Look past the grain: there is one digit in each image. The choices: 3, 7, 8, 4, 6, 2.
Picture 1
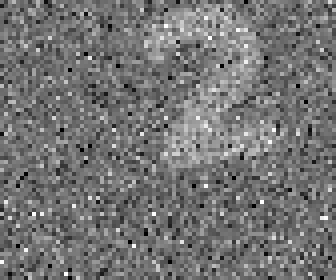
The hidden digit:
2
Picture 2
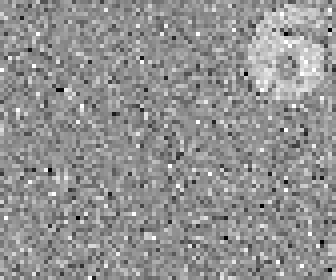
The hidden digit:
6
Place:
top right
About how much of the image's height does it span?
a third
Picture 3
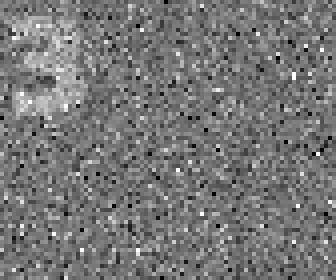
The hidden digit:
3
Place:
top left
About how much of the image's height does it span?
a third
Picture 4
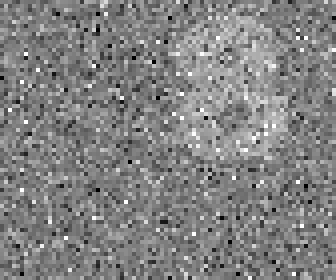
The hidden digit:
8
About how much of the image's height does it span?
half
